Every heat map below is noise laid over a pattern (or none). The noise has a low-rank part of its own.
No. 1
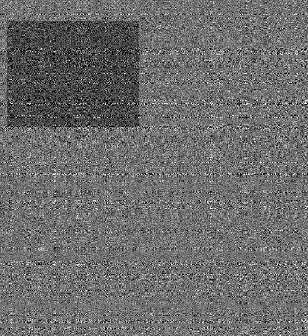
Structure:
one block
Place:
top left
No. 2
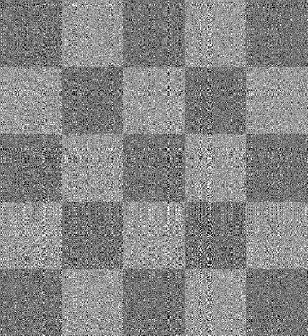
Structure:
a checkerboard
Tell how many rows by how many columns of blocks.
5 by 5
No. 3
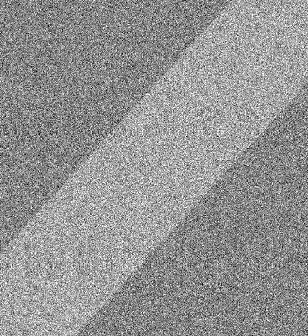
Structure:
a diagonal band
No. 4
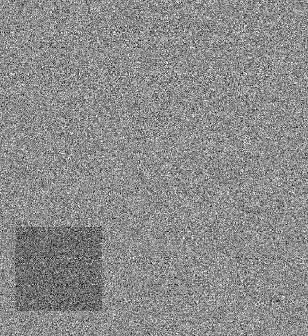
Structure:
one block
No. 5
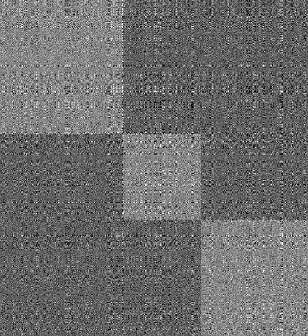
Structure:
blocks along the diagonal
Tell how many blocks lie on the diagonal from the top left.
3
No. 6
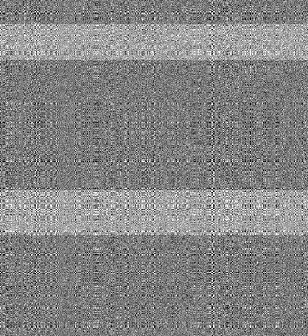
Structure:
bands of rows
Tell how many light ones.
2
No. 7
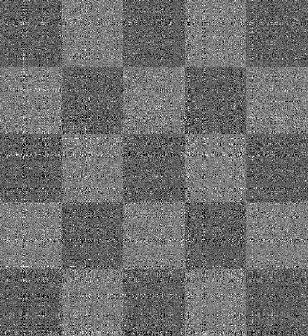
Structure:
a checkerboard
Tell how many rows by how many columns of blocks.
5 by 5
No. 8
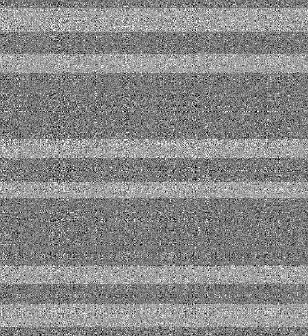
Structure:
bands of rows
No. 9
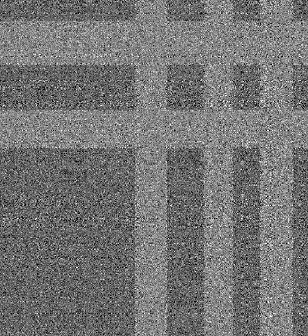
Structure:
bands of rows crossing bands of columns
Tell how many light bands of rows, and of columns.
2 and 3
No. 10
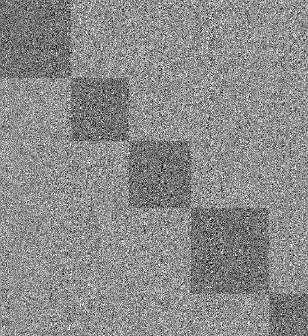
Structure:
blocks along the diagonal
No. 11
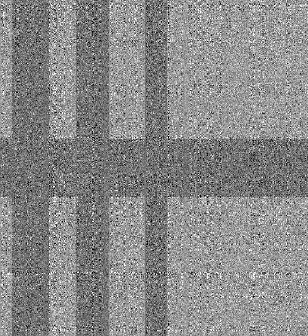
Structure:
bands of rows crossing bands of columns
